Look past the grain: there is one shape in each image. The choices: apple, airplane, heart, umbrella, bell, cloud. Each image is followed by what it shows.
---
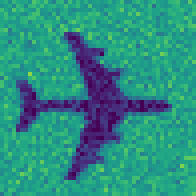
airplane
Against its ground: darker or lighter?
darker
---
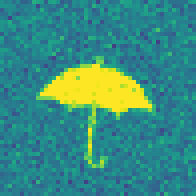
umbrella
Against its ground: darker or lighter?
lighter
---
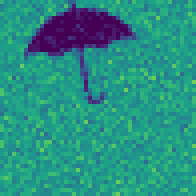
umbrella
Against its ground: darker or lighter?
darker
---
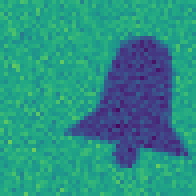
bell
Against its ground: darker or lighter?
darker
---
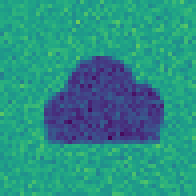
cloud
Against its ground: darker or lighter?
darker
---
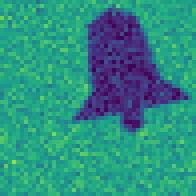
bell
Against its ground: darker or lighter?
darker
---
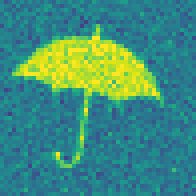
umbrella
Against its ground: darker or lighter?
lighter
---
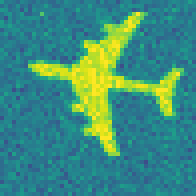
airplane
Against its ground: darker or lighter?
lighter
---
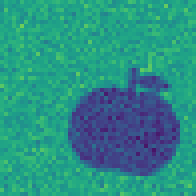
apple
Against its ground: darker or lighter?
darker
